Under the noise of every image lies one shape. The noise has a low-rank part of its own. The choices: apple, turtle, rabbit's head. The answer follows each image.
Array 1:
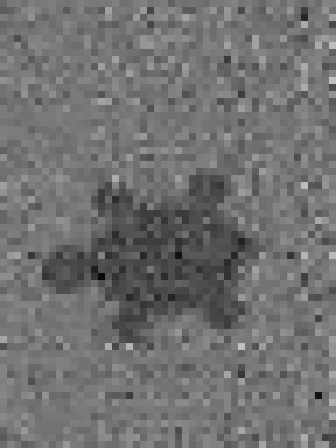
turtle
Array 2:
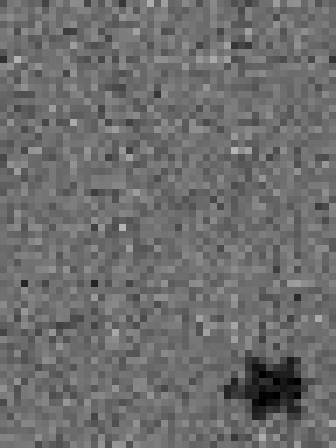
turtle
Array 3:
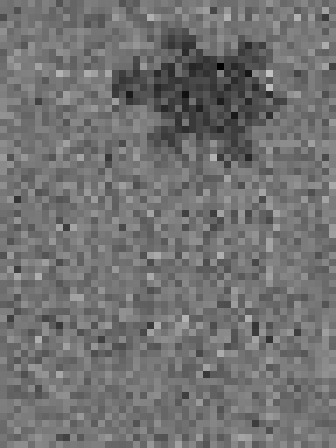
turtle
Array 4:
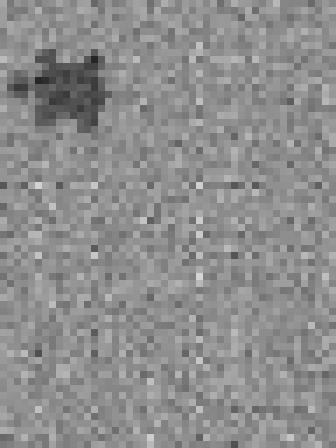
turtle
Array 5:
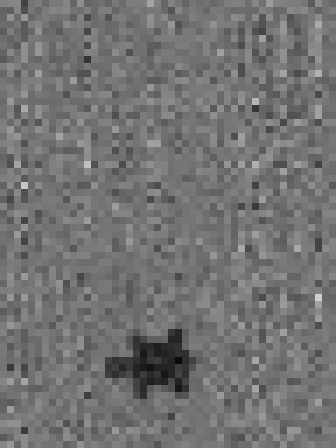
turtle
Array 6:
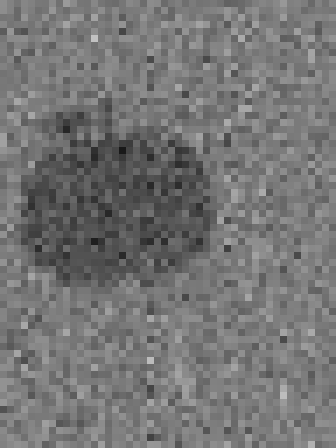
apple
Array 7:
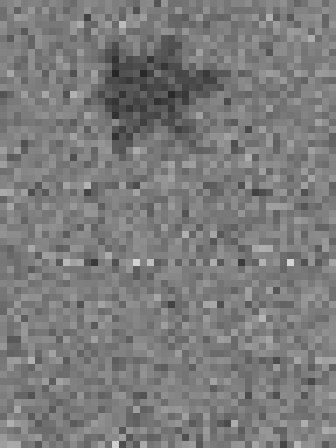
turtle
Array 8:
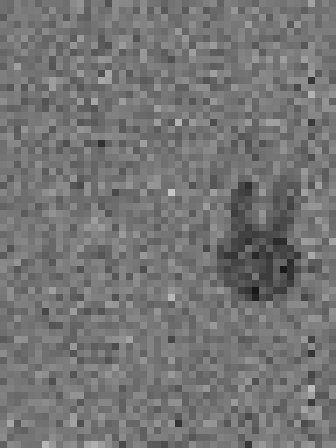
rabbit's head
